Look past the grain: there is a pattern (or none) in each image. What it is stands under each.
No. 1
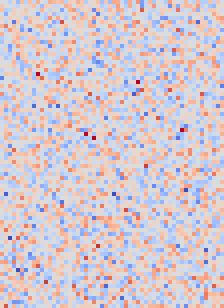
only noise
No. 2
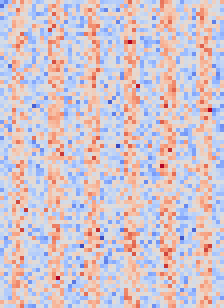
vertical stripes
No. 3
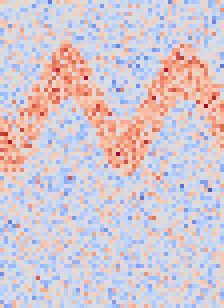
a wavy band
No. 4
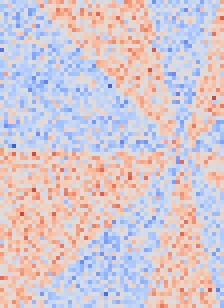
spokes from one point
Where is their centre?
middle right
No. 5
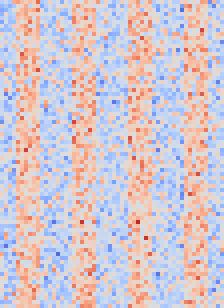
vertical stripes
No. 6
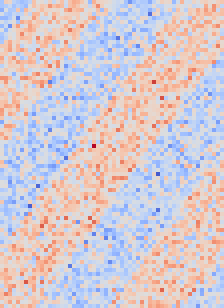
diagonal stripes
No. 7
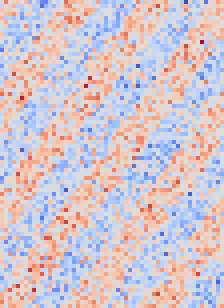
diagonal stripes
